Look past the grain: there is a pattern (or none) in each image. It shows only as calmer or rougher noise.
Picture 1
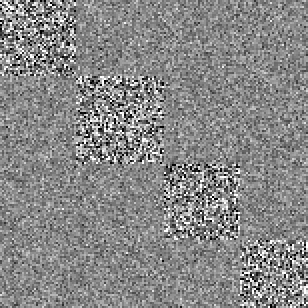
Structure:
blocks along the diagonal
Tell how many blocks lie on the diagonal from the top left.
4
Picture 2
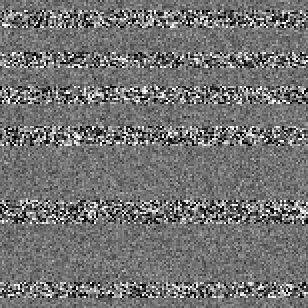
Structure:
bands of rows
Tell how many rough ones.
6
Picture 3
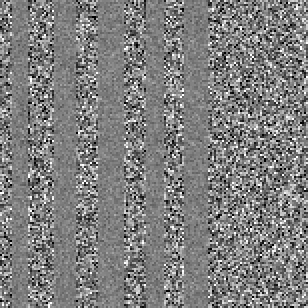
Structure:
bands of columns
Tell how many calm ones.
5
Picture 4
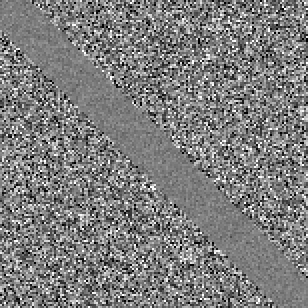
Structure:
a diagonal band
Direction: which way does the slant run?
top left to bottom right
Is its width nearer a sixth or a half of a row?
a sixth
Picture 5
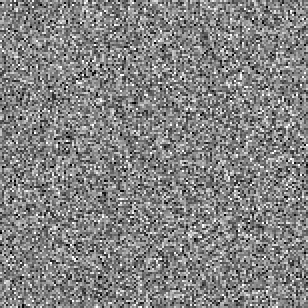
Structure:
only noise
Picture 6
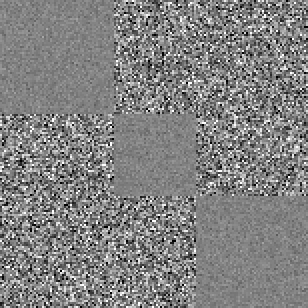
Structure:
blocks along the diagonal
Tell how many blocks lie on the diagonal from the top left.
3
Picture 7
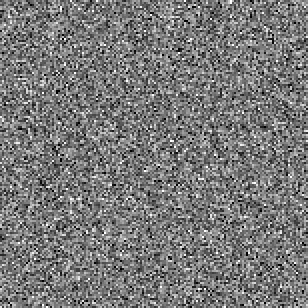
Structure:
only noise
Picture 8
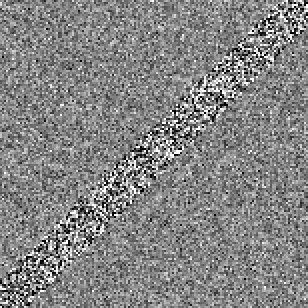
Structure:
a diagonal band
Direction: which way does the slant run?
bottom left to top right
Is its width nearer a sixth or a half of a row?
a sixth
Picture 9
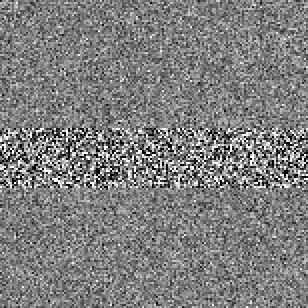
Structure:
one band of rows
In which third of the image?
middle
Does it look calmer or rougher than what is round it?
rougher
